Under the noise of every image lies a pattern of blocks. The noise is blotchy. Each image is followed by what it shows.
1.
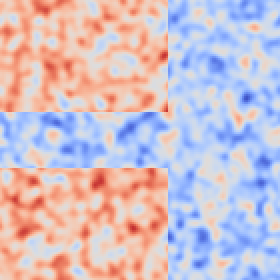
top and bottom mirror each other
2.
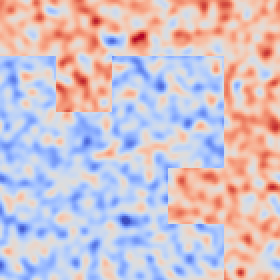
mirrored about the diagonal from the bottom left
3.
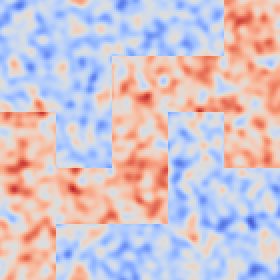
the same after a half turn
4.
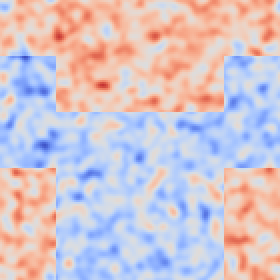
left and right mirror each other
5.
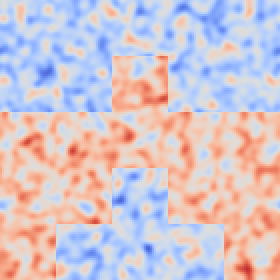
left and right mirror each other
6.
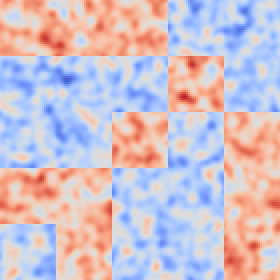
mirrored about the diagonal from the bottom left
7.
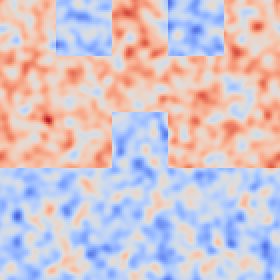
left and right mirror each other
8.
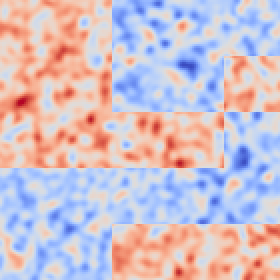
no symmetry
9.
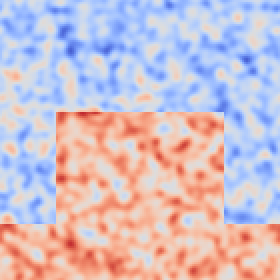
left and right mirror each other
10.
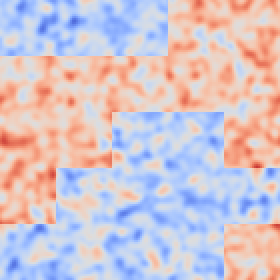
no symmetry
